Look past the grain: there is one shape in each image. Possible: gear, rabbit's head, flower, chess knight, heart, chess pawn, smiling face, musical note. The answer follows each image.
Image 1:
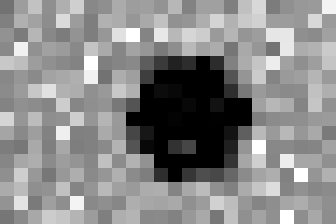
flower
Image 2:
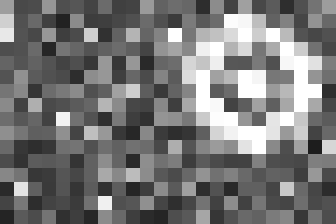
gear
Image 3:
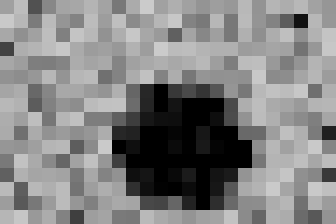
flower
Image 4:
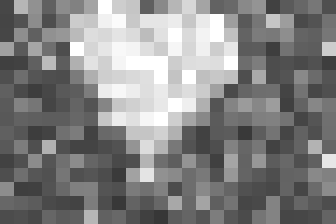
heart
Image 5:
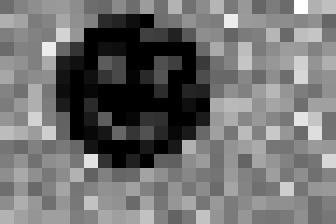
smiling face
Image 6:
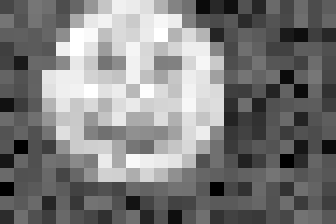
smiling face
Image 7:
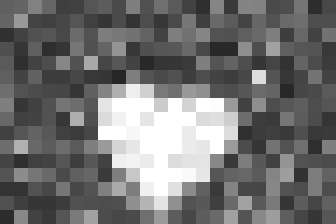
heart
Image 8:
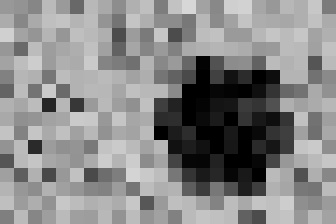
flower
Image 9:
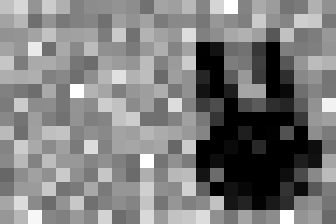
rabbit's head
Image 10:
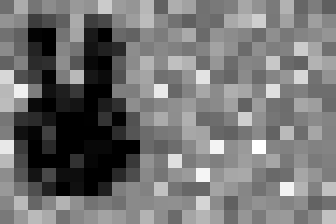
rabbit's head
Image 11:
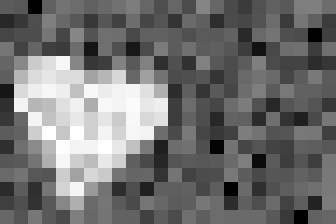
heart
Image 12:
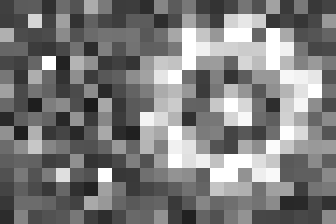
gear
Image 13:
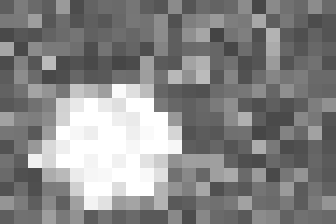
flower
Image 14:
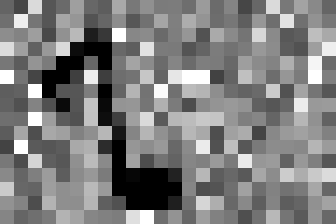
musical note
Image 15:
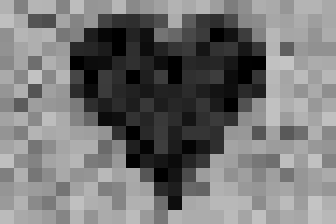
heart
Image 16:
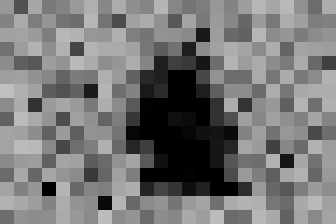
chess knight
